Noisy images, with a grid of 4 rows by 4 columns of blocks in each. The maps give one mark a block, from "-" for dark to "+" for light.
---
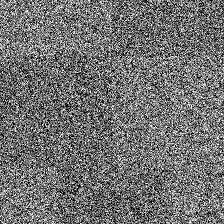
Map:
+ + - -
- - + +
- - + +
+ - - +
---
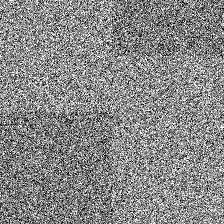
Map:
+ + - -
+ + + +
- - + +
- - + +
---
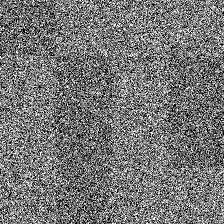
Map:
- + + +
+ - + -
+ - + -
+ - + +
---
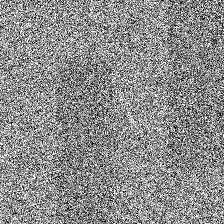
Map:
+ + + -
+ - + -
+ - + -
+ - + +
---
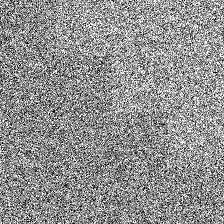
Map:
- + + +
- - + +
- - - +
- - - -
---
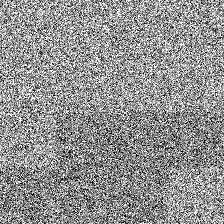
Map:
+ + + +
+ + + +
+ - - -
- - - +
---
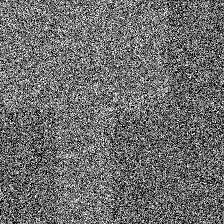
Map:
+ + + -
+ + + -
- + - -
- + - -
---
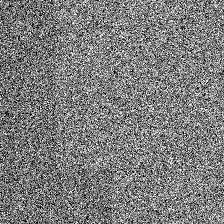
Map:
- + + +
- + + +
- + + +
- - + +
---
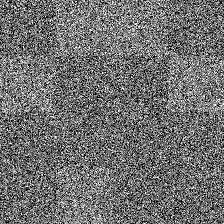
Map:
- + + -
+ - - +
- - - -
- + - -
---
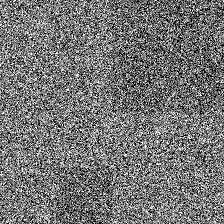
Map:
+ + - -
+ + - -
+ + + +
+ - + +
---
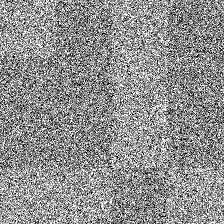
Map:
+ - + -
- - + -
- - + -
+ + - +
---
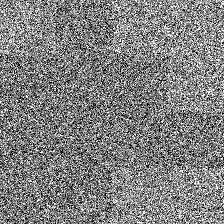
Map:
+ - + +
- - - +
- - - -
- - + +
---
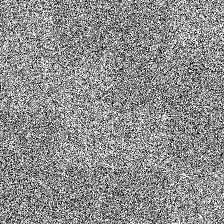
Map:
+ - - +
+ + - -
- + + -
- - - +
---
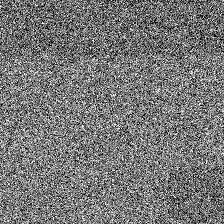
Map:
- - - -
+ + + +
+ + + +
+ + + -
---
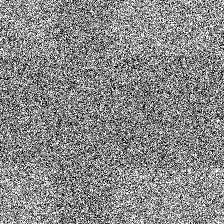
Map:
+ - + +
- - - -
- - - -
+ - + +
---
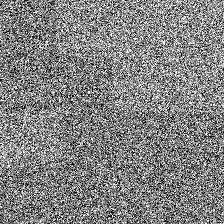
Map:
- + + +
- - + +
+ - - -
- - - -
